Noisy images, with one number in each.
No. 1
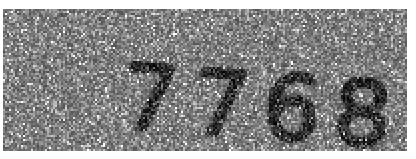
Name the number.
7768
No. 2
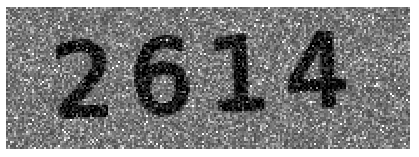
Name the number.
2614
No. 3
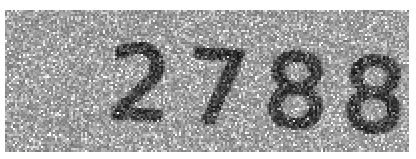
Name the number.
2788
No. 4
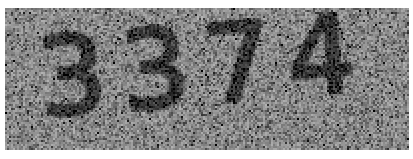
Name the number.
3374
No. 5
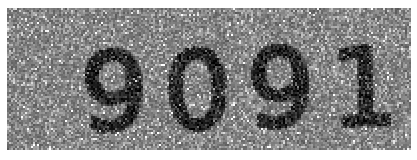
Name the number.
9091
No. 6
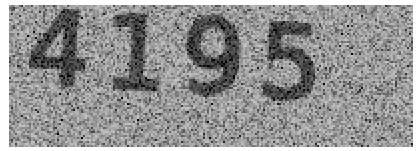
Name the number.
4195
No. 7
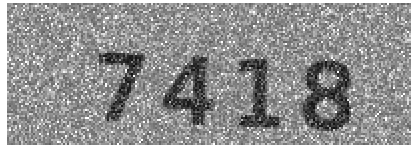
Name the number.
7418
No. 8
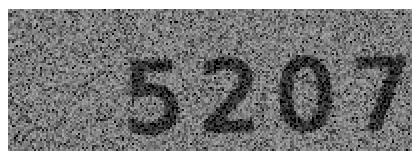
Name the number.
5207
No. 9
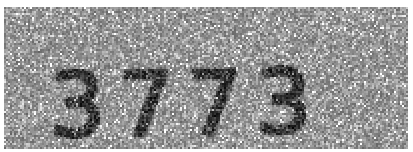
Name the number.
3773
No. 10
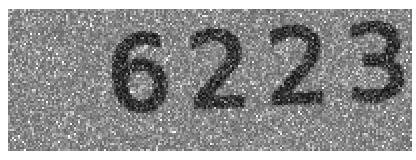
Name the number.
6223
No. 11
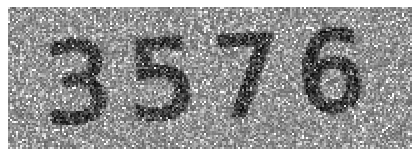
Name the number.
3576
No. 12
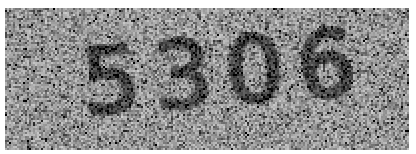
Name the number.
5306
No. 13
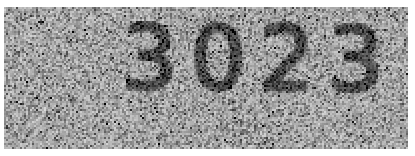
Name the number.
3023
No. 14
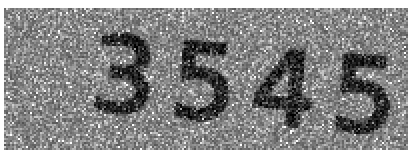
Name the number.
3545
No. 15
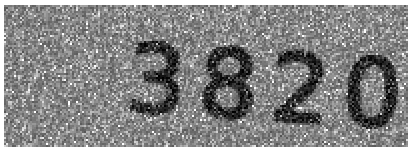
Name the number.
3820
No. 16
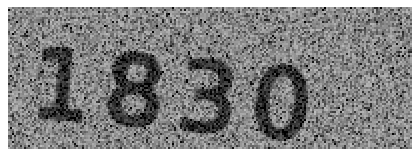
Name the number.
1830
